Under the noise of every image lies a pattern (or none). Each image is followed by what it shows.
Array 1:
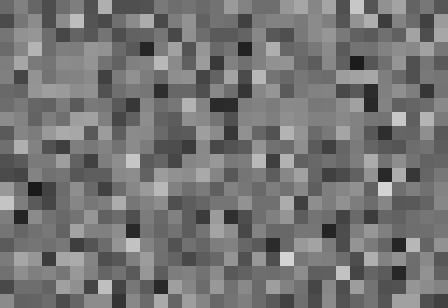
only noise
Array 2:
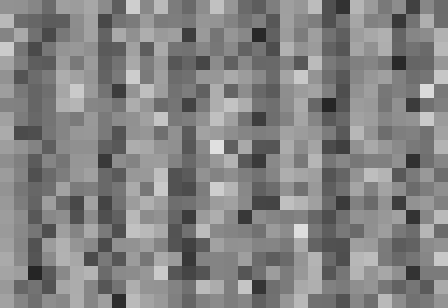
vertical stripes
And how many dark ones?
6
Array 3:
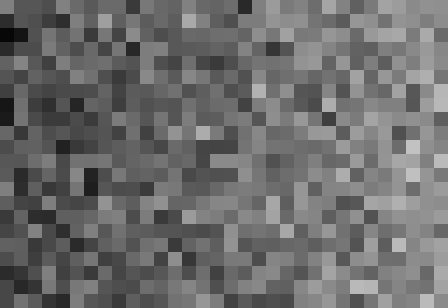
a smooth slope
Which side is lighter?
right
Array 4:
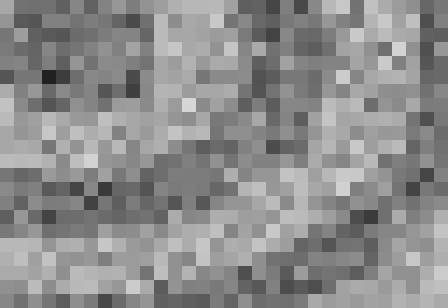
rings round one point
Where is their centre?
top left
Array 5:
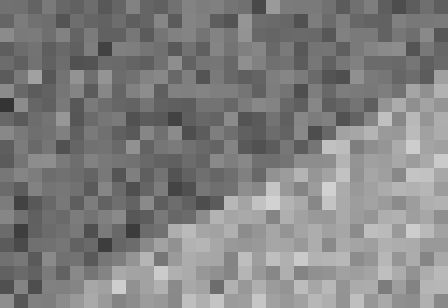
a sharp edge
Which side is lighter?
bottom right
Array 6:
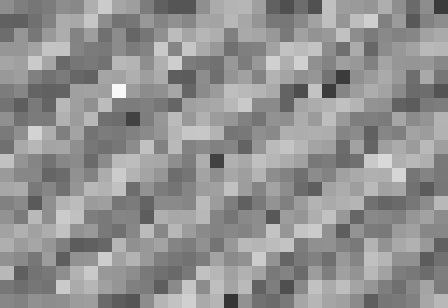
diagonal stripes
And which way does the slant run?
bottom left to top right
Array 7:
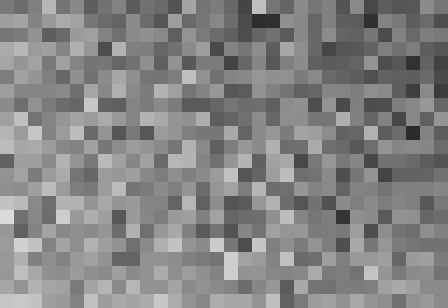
a smooth slope
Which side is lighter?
bottom left
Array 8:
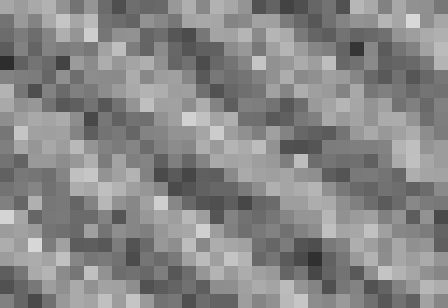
diagonal stripes
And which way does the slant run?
top left to bottom right
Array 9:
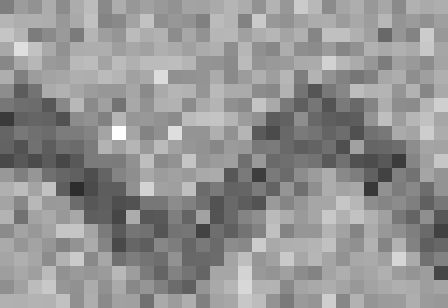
a wavy band
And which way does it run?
left to right
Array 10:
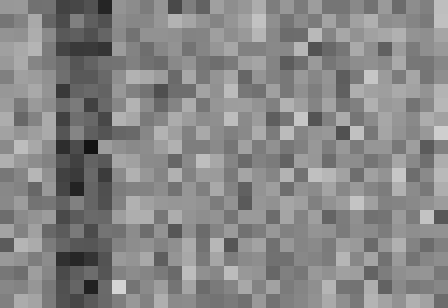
one vertical stripe
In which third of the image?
left
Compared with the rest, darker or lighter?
darker
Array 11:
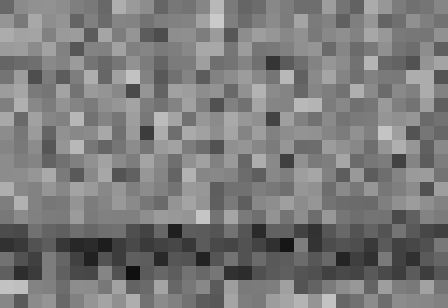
one horizontal stripe
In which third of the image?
bottom
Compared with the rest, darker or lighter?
darker
